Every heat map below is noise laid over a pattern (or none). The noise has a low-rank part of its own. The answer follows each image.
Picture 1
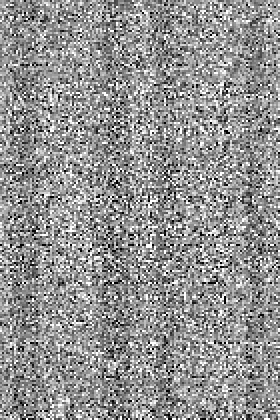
bands of columns
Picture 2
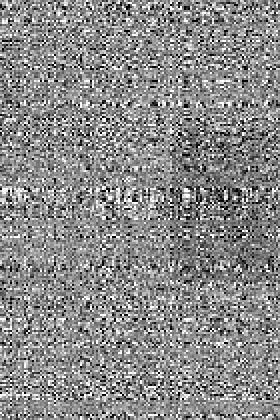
one block
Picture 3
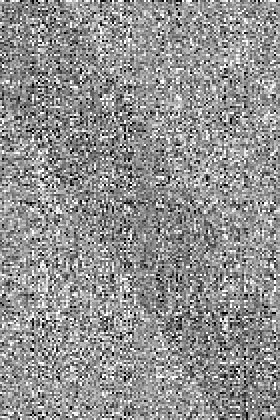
a diagonal band
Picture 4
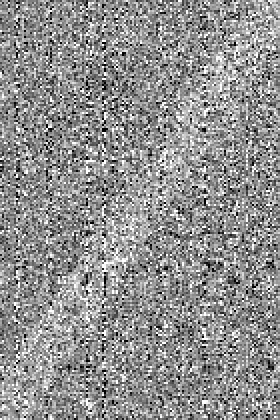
a diagonal band
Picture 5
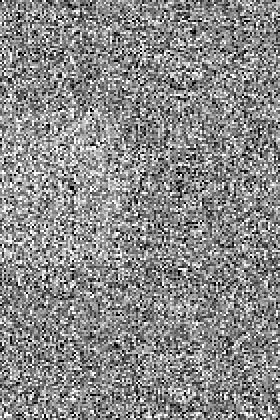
one block
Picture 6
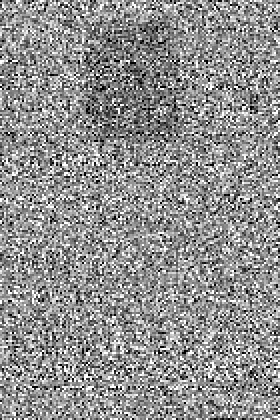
one block
